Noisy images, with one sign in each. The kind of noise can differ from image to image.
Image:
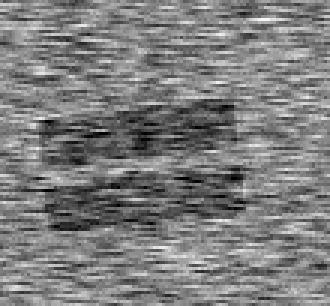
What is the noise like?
streaked along the rows
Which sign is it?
equals sign
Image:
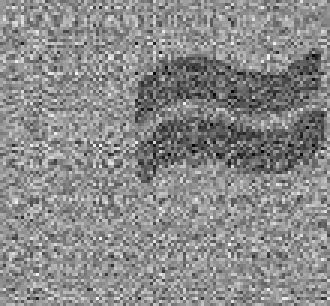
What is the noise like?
low rank plus noise
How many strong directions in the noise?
three or four
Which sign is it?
approximately sign
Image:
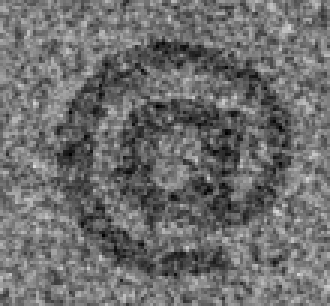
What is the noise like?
blotchy
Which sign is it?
at sign
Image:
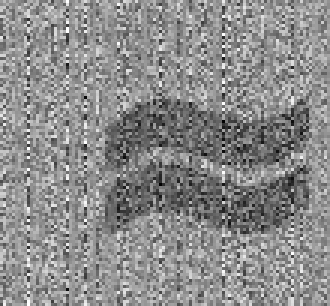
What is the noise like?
columns of uneven size
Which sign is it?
approximately sign
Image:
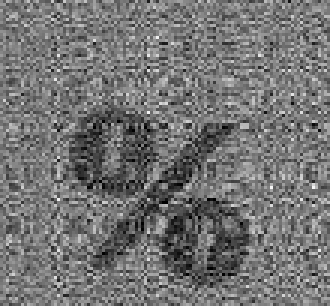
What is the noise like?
low rank plus noise
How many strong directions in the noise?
two
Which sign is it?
percent sign
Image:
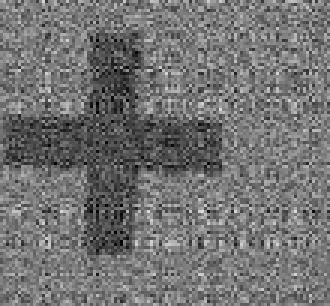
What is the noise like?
low rank plus noise
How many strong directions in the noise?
three or four
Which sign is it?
plus sign
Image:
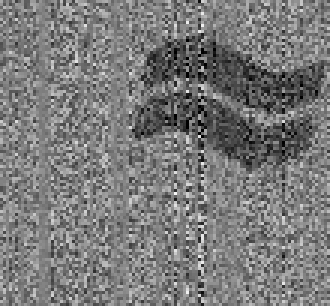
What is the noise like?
columns of uneven size
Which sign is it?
approximately sign
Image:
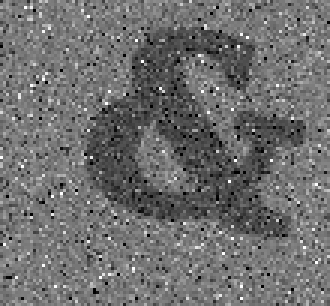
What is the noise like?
heavy tails
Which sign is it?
ampersand
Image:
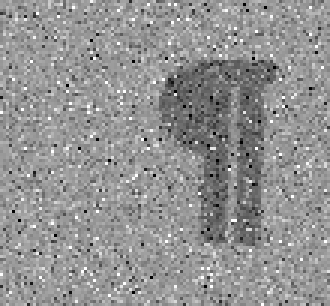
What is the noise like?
heavy tails
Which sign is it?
pilcrow
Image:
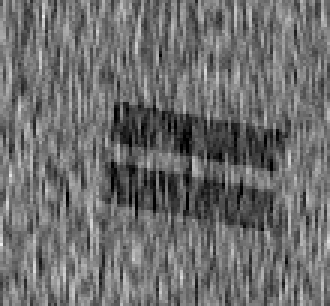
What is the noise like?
streaked along the columns
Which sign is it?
equals sign
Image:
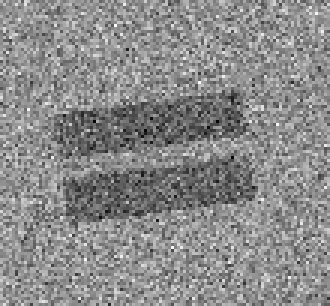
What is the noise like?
independent entries
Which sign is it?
equals sign
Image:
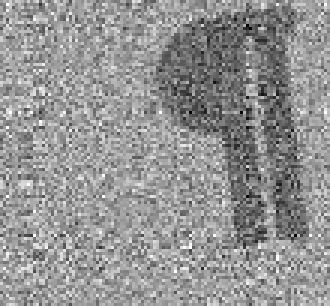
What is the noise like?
low rank plus noise
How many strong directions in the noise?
three or four
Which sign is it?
pilcrow
